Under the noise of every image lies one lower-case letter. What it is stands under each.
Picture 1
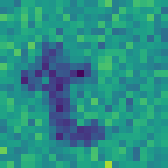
t
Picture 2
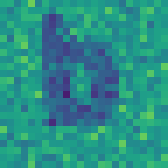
b
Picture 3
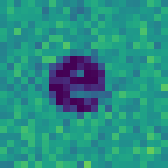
e
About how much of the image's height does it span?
a third
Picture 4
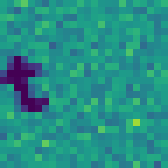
t
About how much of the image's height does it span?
a third
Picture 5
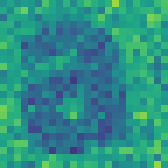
a
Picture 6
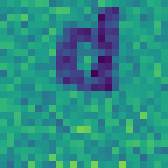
d
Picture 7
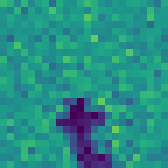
t
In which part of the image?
bottom middle
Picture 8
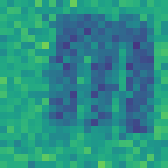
m
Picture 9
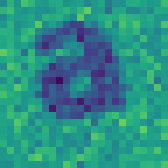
a
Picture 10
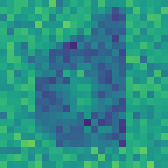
d
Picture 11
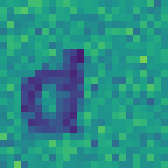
d
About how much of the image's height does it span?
half
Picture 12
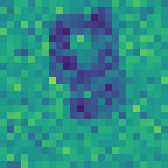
g
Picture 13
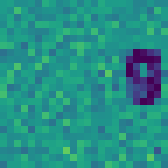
g
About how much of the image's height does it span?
a third
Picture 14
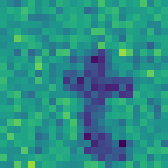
t
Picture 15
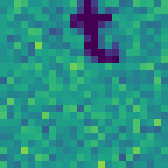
t
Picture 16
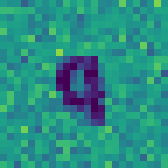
q
